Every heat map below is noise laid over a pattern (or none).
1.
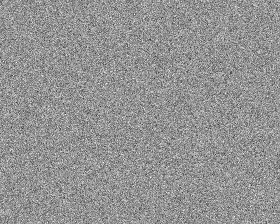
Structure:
only noise
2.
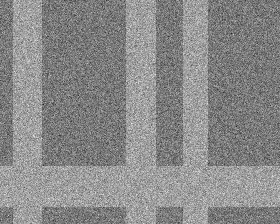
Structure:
bands of rows crossing bands of columns
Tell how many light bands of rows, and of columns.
1 and 3
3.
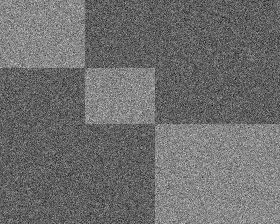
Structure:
blocks along the diagonal
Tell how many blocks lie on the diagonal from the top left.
3
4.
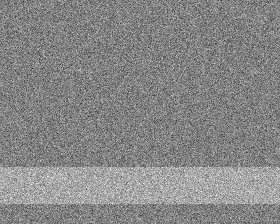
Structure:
one band of rows
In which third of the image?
bottom
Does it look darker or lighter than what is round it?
lighter
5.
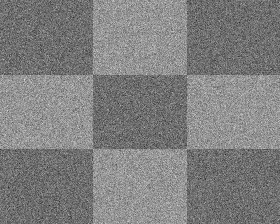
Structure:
a checkerboard
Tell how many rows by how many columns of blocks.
3 by 3
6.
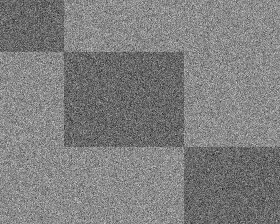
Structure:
blocks along the diagonal
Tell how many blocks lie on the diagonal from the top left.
3
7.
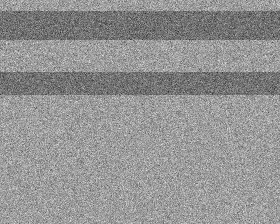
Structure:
bands of rows
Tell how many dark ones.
2
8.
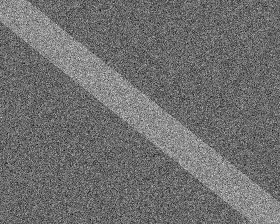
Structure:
a diagonal band
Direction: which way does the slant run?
top left to bottom right
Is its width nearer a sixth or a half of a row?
a sixth
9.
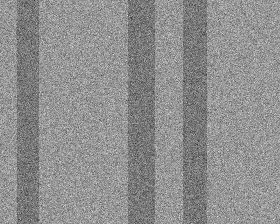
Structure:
bands of columns
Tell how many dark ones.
3
